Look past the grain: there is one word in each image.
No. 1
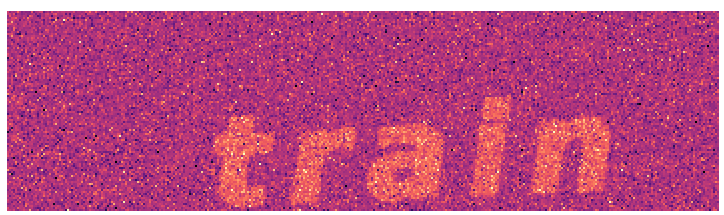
train
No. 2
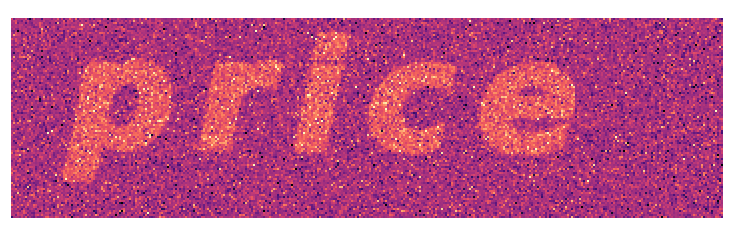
price
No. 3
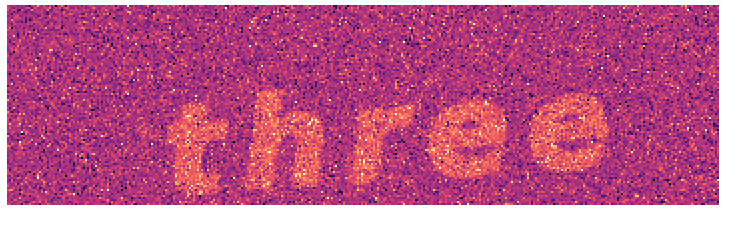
three
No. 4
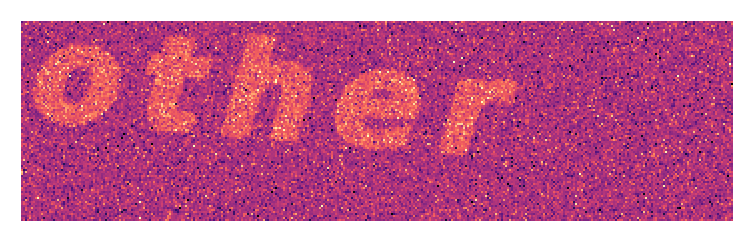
other
